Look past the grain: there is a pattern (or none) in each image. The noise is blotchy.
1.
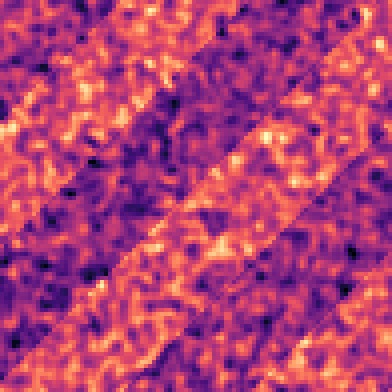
diagonal stripes
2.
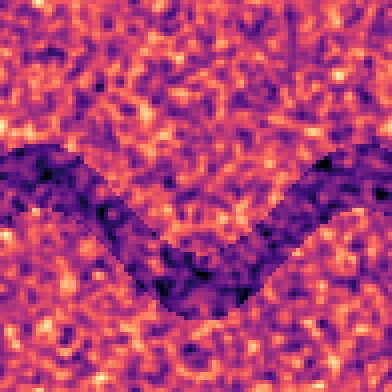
a wavy band
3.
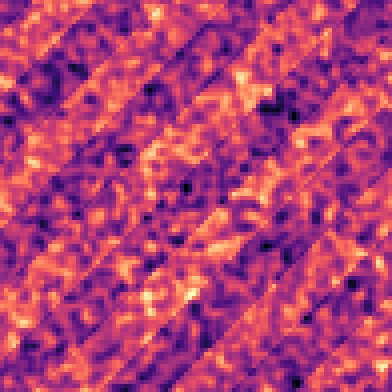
diagonal stripes
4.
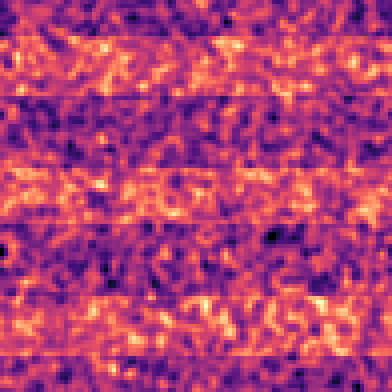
horizontal stripes
